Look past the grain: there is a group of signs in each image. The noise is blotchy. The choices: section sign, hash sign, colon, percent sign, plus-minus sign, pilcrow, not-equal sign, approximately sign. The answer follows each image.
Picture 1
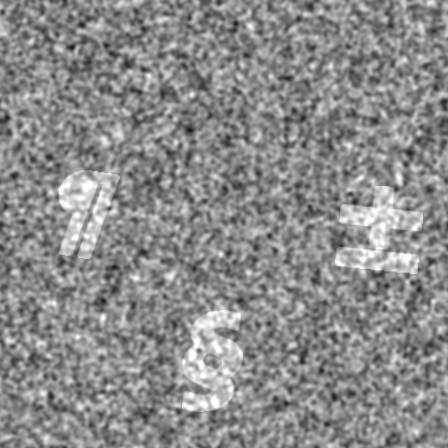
middle left: pilcrow; middle right: plus-minus sign; bottom middle: section sign
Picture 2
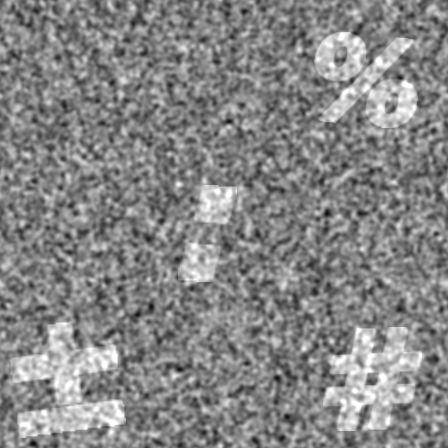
top right: percent sign; centre: colon; bottom left: plus-minus sign; bottom right: hash sign
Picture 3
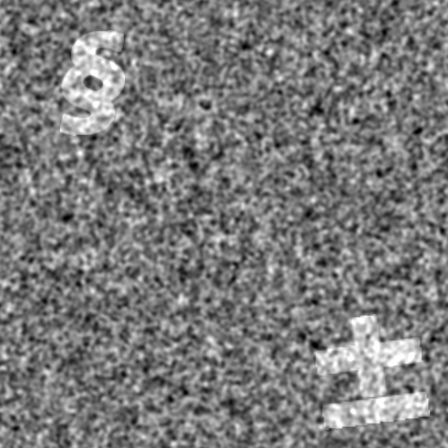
top left: section sign; bottom right: plus-minus sign
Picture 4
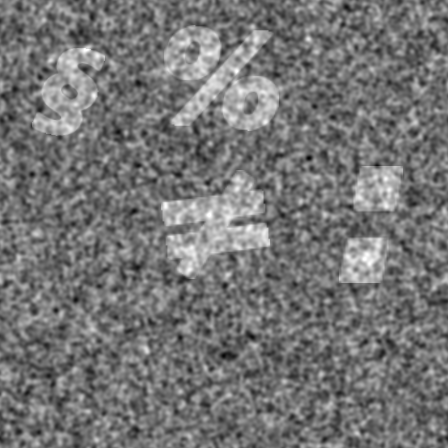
top left: section sign; top middle: percent sign; centre: not-equal sign; middle right: colon
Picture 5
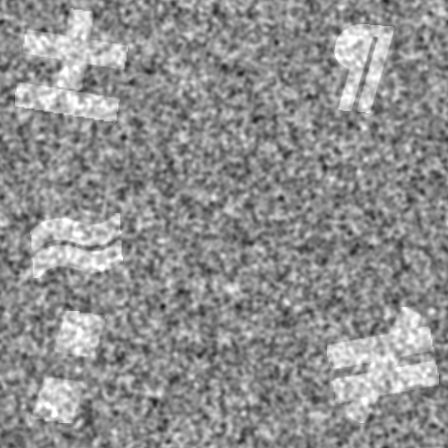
top left: plus-minus sign; top right: pilcrow; middle left: approximately sign; bottom left: colon; bottom right: not-equal sign
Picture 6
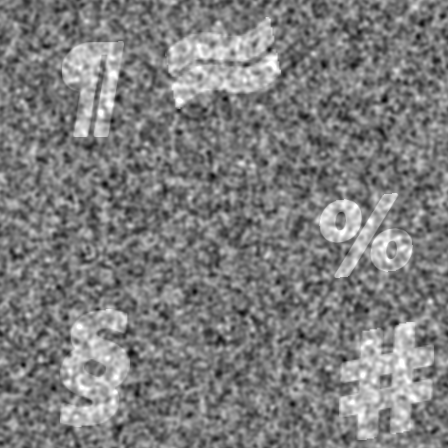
top left: pilcrow; top middle: approximately sign; middle right: percent sign; bottom left: section sign; bottom right: hash sign
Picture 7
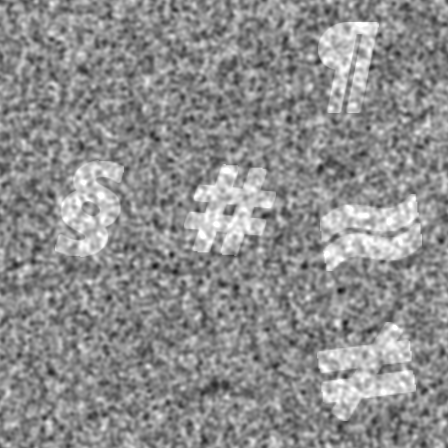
top right: pilcrow; middle left: section sign; centre: hash sign; middle right: approximately sign; bottom right: not-equal sign
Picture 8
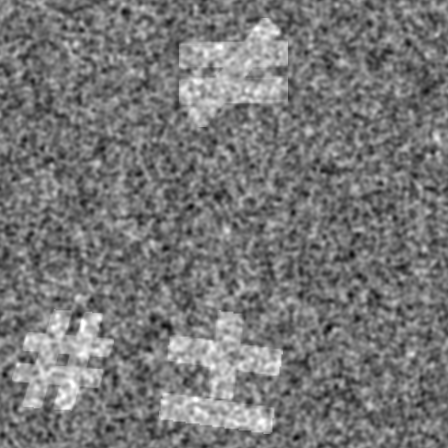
top middle: not-equal sign; bottom left: hash sign; bottom middle: plus-minus sign
